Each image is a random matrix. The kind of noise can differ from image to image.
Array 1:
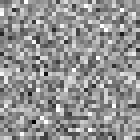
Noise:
independent entries
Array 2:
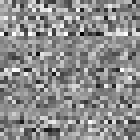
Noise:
rows of uneven size
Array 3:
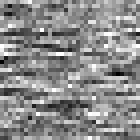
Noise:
streaked along the rows
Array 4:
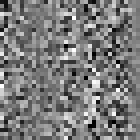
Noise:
columns of uneven size
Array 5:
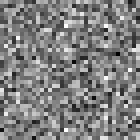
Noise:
independent entries
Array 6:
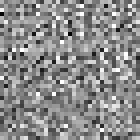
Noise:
low rank plus noise
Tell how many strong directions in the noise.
two
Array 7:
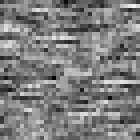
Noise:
streaked along the rows
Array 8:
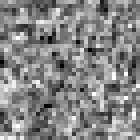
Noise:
blotchy
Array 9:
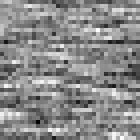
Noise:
streaked along the rows
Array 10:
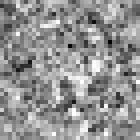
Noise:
blotchy
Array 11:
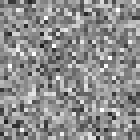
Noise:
independent entries
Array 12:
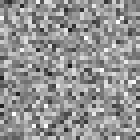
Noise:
independent entries
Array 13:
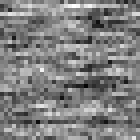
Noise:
streaked along the rows
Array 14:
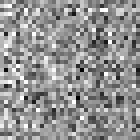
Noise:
low rank plus noise
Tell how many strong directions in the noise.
three or four
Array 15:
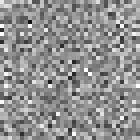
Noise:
low rank plus noise
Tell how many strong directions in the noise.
two
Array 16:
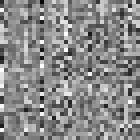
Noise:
columns of uneven size
